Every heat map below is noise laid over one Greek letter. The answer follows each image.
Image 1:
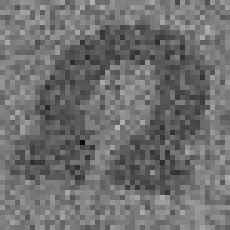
omega
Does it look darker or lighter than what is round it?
darker
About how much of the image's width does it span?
nearly all
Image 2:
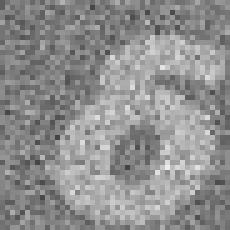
delta
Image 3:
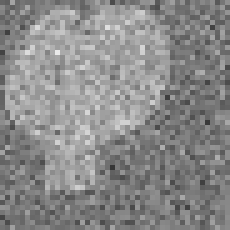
phi
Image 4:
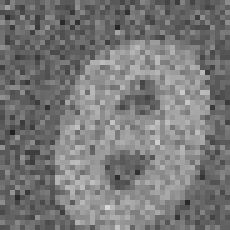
theta
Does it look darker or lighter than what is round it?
lighter
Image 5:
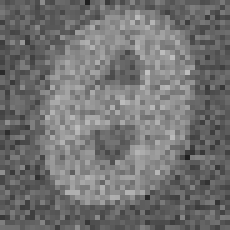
theta
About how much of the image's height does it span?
nearly all
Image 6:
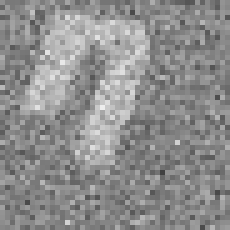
eta
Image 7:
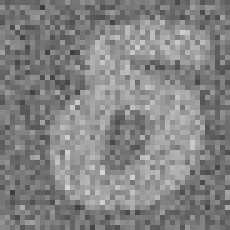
delta
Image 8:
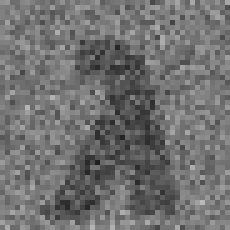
lambda
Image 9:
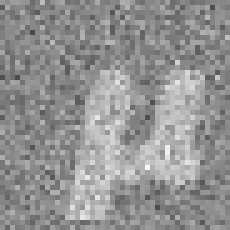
mu
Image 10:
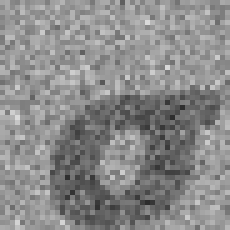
sigma
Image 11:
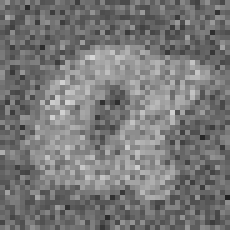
alpha
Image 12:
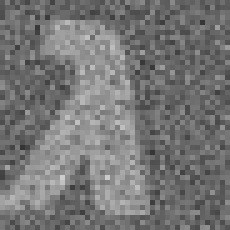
lambda
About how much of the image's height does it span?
nearly all
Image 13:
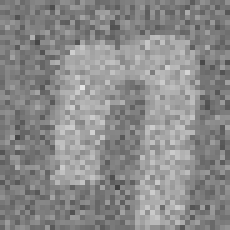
eta
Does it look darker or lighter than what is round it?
lighter
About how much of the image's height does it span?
nearly all
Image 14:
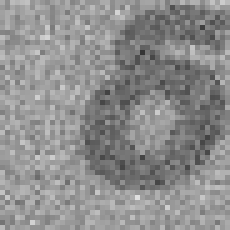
delta
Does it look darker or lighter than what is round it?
darker
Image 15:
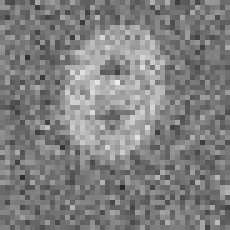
theta
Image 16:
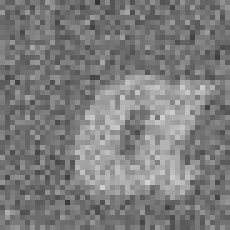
alpha
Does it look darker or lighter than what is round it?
lighter
